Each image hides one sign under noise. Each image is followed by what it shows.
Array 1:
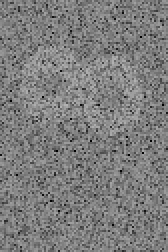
infinity sign
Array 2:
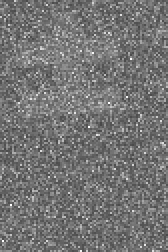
plus-minus sign
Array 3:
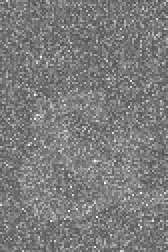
ampersand
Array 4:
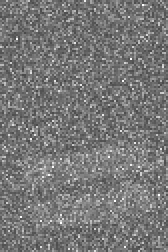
equals sign
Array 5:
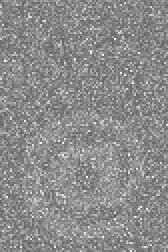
at sign
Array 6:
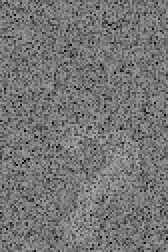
question mark
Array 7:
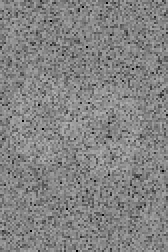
infinity sign
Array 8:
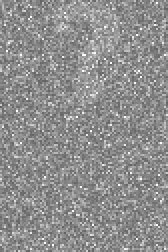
question mark
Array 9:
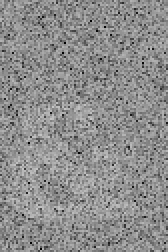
ampersand
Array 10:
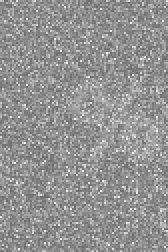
percent sign
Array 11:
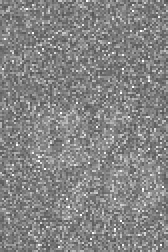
percent sign
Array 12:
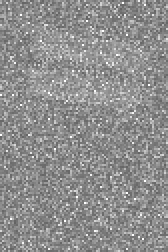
equals sign
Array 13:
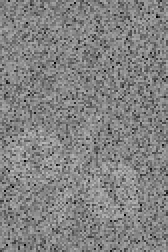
percent sign
